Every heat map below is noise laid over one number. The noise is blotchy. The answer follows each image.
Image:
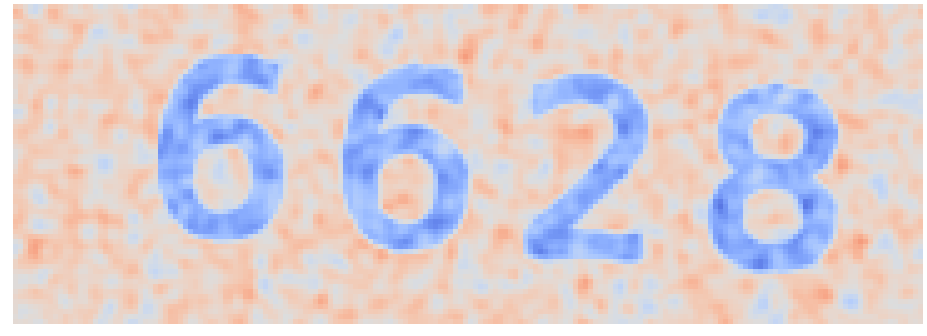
6628
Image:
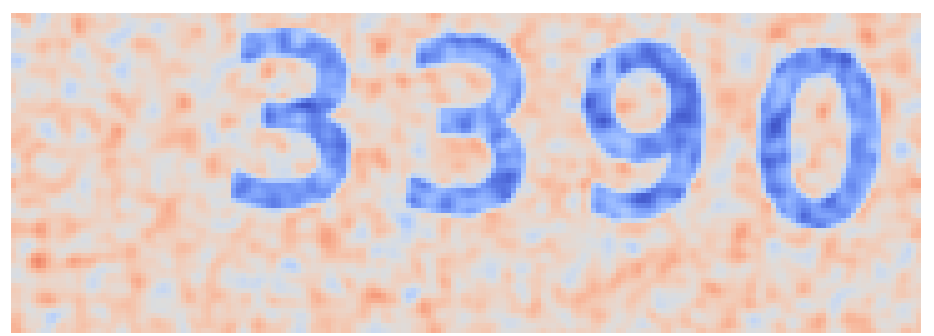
3390
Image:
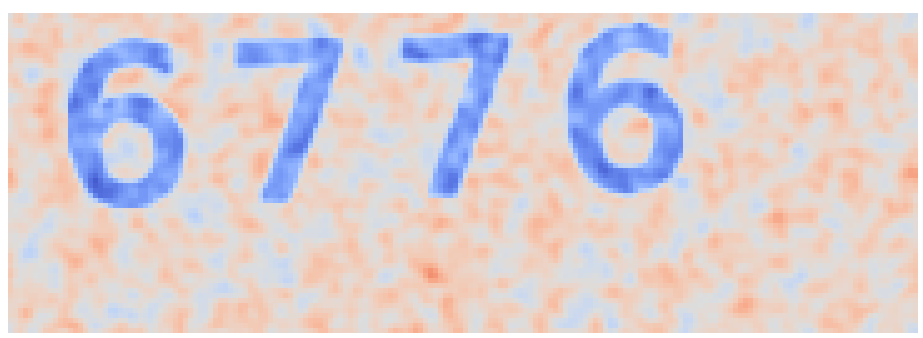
6776
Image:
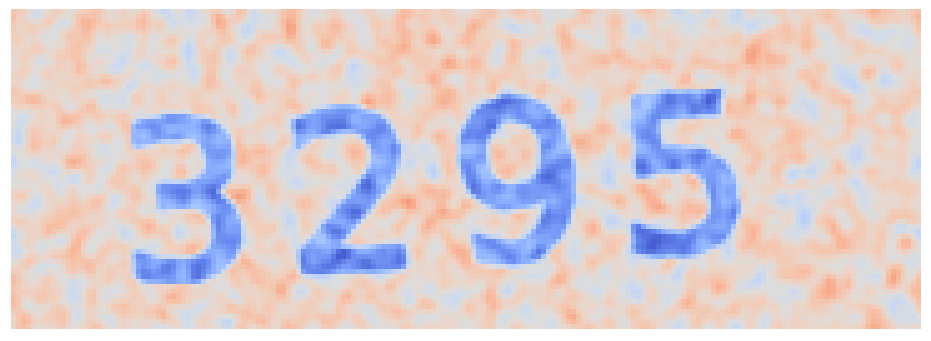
3295
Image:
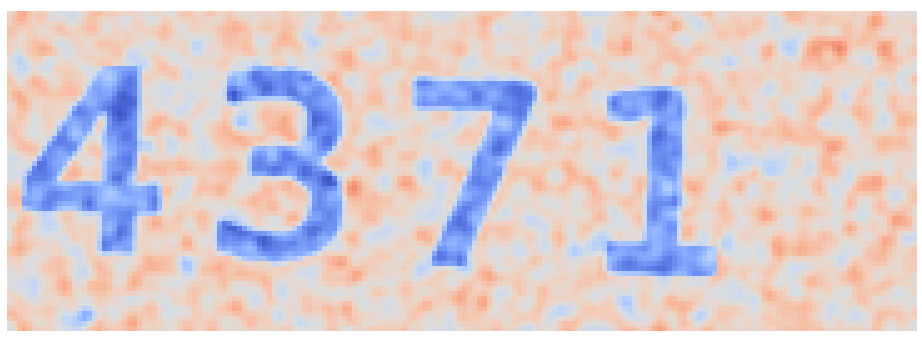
4371
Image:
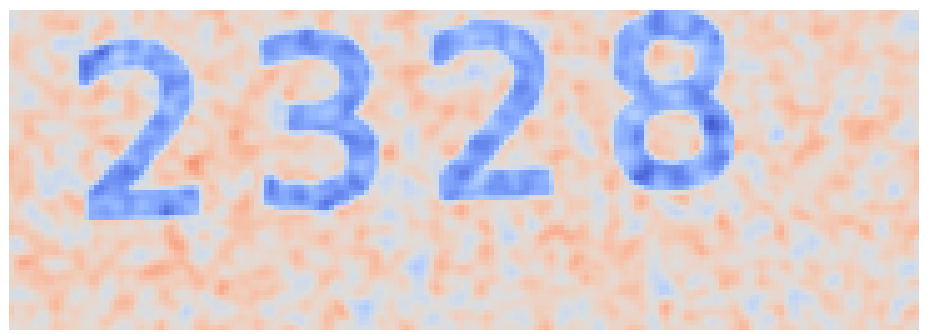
2328
